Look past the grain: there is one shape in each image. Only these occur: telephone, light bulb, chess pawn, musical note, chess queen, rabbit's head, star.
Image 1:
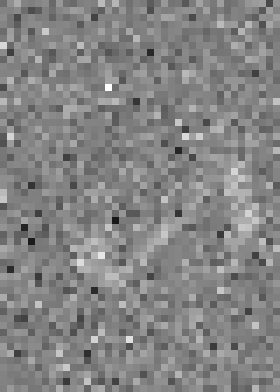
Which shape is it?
musical note
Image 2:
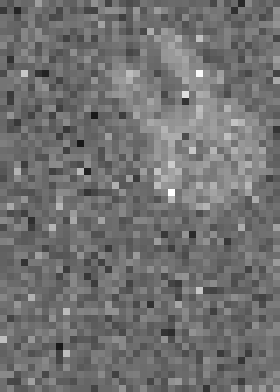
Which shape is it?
rabbit's head
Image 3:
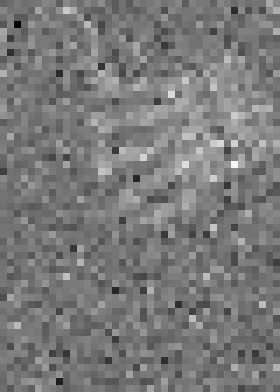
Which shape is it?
chess queen
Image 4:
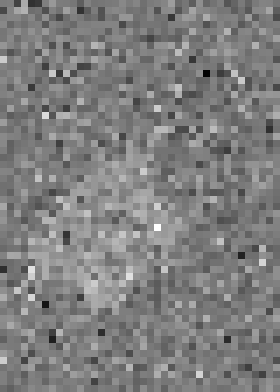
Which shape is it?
telephone
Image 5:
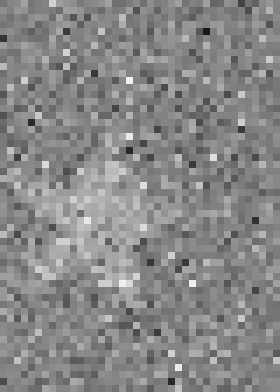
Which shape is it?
star
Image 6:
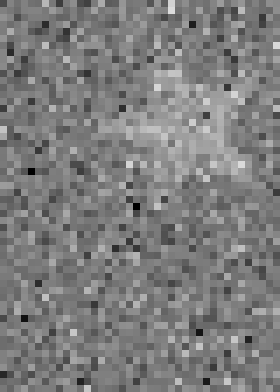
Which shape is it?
star
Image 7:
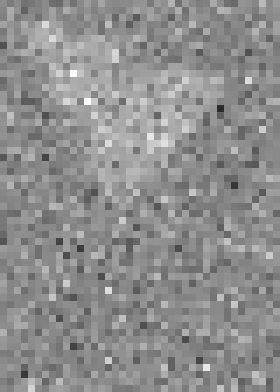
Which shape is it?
chess pawn
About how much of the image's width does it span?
two thirds
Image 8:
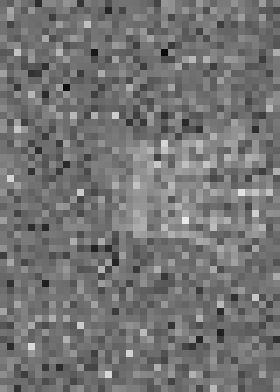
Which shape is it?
chess queen
